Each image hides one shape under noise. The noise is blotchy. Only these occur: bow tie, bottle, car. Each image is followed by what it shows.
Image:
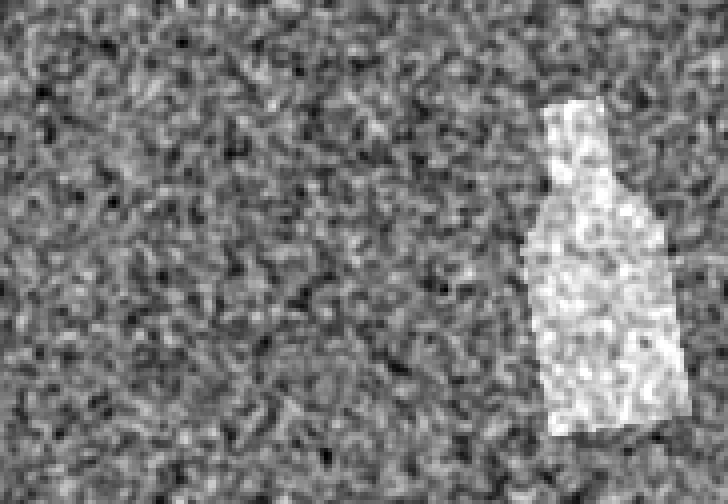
bottle
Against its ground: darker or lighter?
lighter
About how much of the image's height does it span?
two thirds
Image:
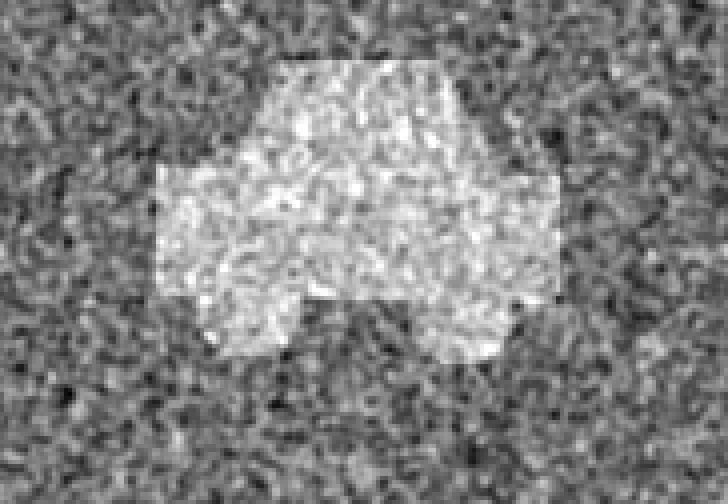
car
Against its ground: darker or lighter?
lighter
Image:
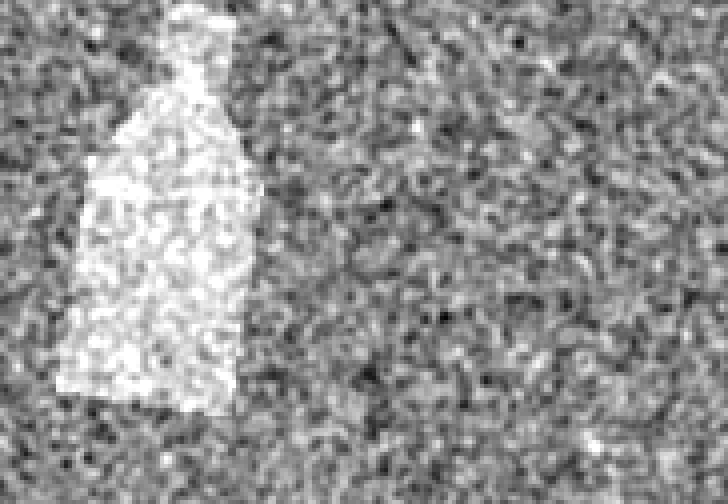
bottle
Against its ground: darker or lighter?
lighter
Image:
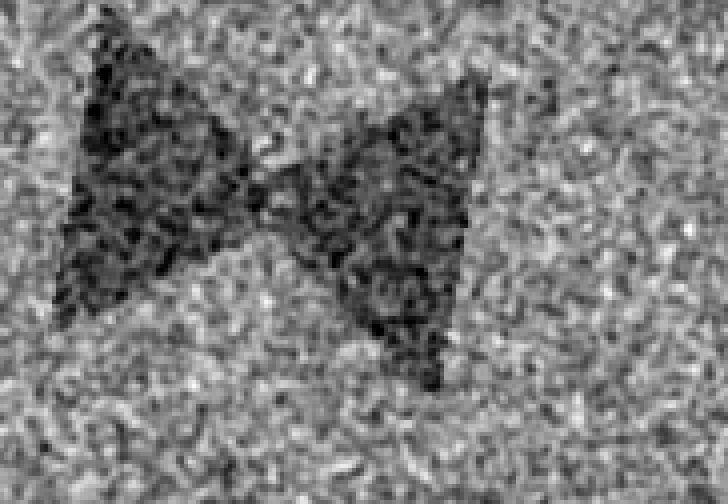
bow tie
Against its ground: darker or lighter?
darker
